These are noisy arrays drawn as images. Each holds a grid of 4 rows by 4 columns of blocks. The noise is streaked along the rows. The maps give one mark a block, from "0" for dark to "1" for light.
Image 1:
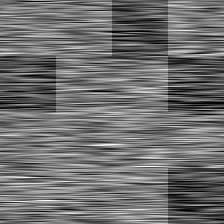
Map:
1101
0110
1111
1110
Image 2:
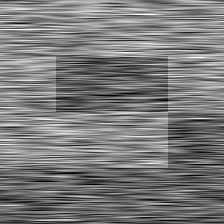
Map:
1111
1001
1110
0000
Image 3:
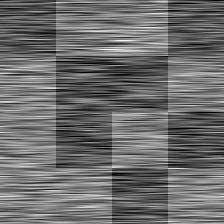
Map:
0110
1001
1010
1101
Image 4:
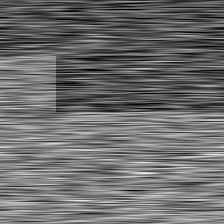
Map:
0000
1000
1111
1111
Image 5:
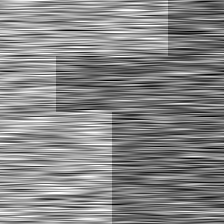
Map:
1110
1000
1100
1100
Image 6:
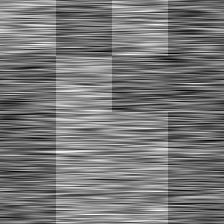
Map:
1010
0100
0110
0110
